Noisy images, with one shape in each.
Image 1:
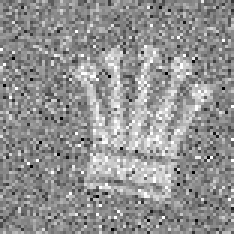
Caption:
light chess queen
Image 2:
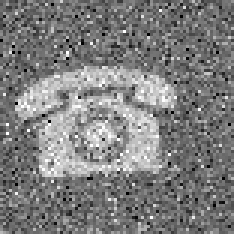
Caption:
light telephone
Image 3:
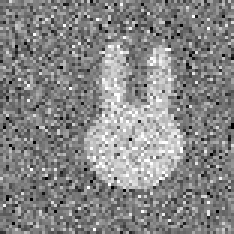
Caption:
light rabbit's head
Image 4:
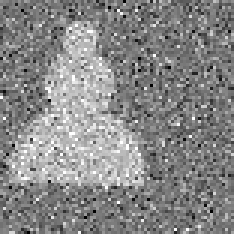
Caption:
light chess pawn
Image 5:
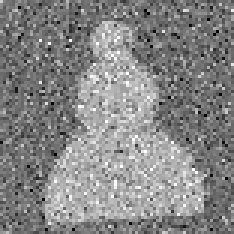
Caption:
light chess pawn
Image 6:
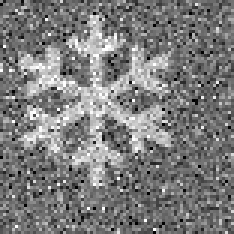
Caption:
light snowflake
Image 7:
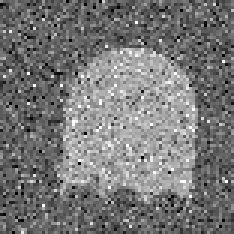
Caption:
light ghost
